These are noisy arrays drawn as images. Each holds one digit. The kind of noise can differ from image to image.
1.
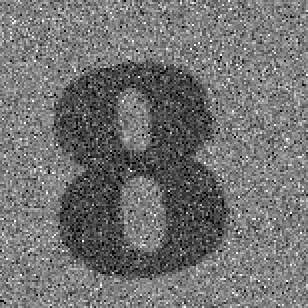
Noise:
heavy tails
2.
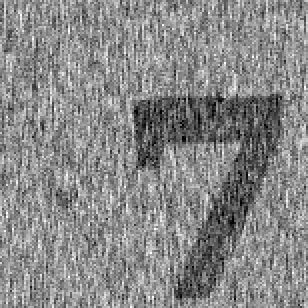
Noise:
streaked along the columns
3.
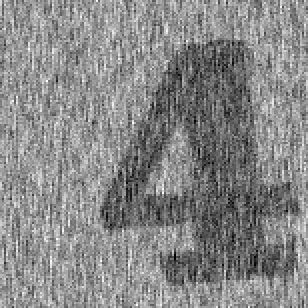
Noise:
streaked along the columns
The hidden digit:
4
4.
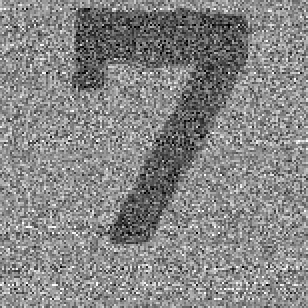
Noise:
rows of uneven size
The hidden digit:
7
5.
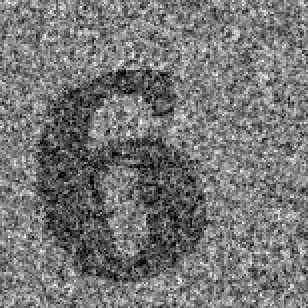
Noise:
blotchy
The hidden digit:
6
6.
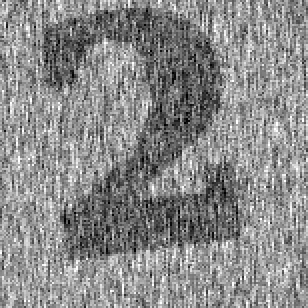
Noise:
streaked along the columns
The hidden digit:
2
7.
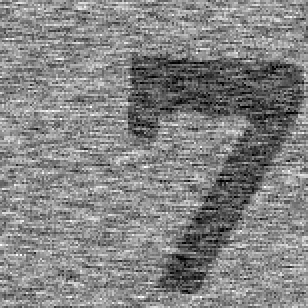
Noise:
streaked along the rows
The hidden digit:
7
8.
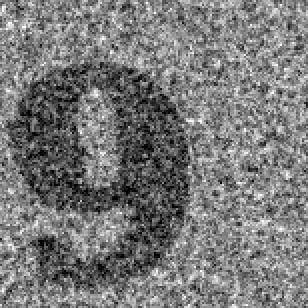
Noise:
blotchy
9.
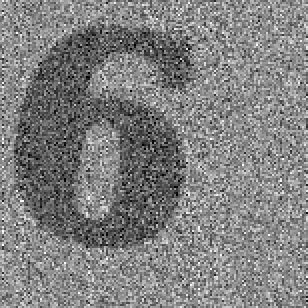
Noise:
columns of uneven size
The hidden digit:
6
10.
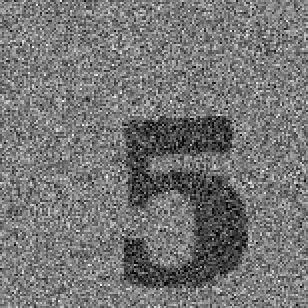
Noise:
low rank plus noise
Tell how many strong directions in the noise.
five to eight
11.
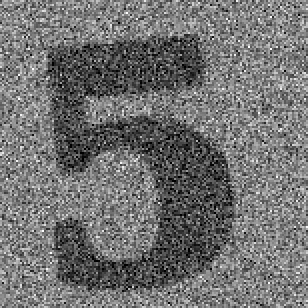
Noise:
independent entries
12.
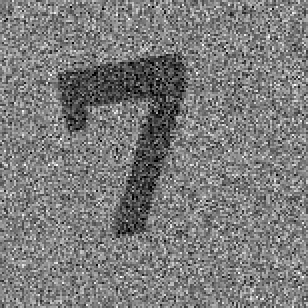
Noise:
low rank plus noise
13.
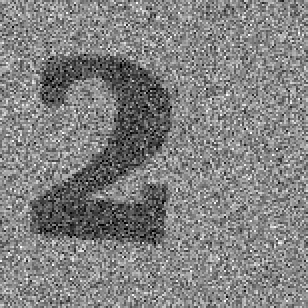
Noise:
low rank plus noise
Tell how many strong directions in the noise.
three or four
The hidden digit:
2
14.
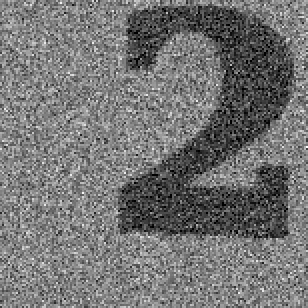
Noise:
low rank plus noise
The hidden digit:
2
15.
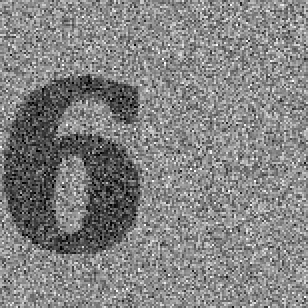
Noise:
independent entries
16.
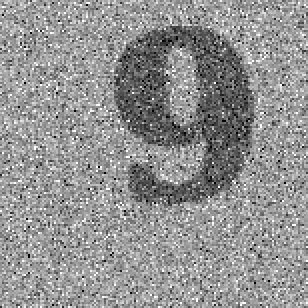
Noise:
heavy tails
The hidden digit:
9
